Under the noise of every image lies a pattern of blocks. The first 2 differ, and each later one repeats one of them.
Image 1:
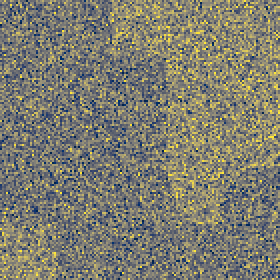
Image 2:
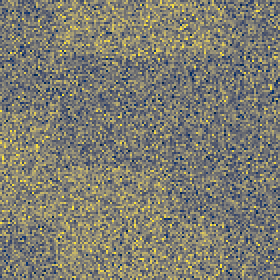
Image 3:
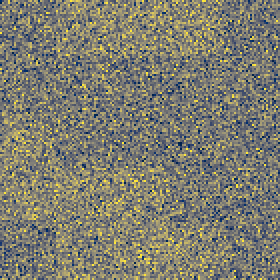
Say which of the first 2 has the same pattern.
2
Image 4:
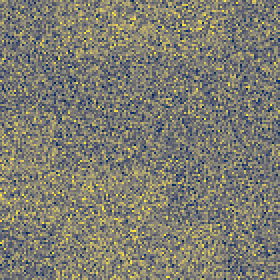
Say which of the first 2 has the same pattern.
2
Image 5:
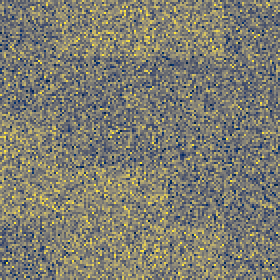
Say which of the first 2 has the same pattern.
2
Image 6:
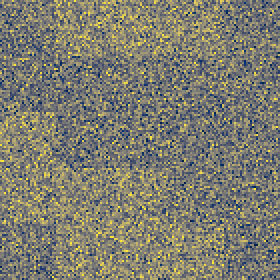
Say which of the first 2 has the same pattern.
2
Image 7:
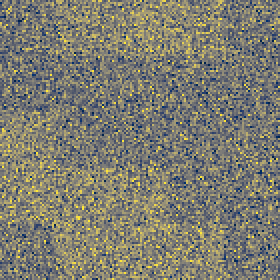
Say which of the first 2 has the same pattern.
2
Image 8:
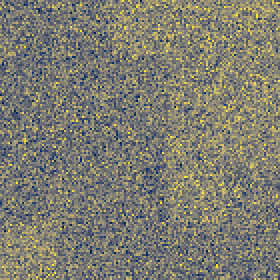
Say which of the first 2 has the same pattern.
1
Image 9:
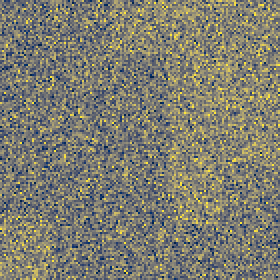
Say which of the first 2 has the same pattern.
1
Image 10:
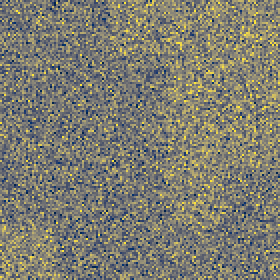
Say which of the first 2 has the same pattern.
1
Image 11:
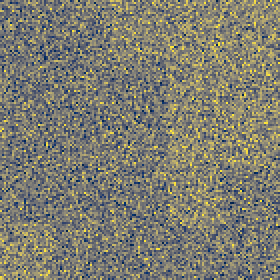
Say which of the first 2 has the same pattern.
1
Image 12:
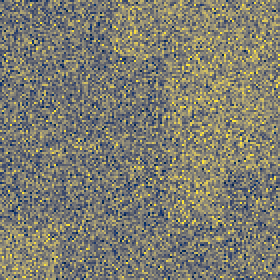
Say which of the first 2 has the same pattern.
1
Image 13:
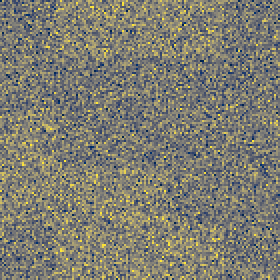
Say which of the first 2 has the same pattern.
2
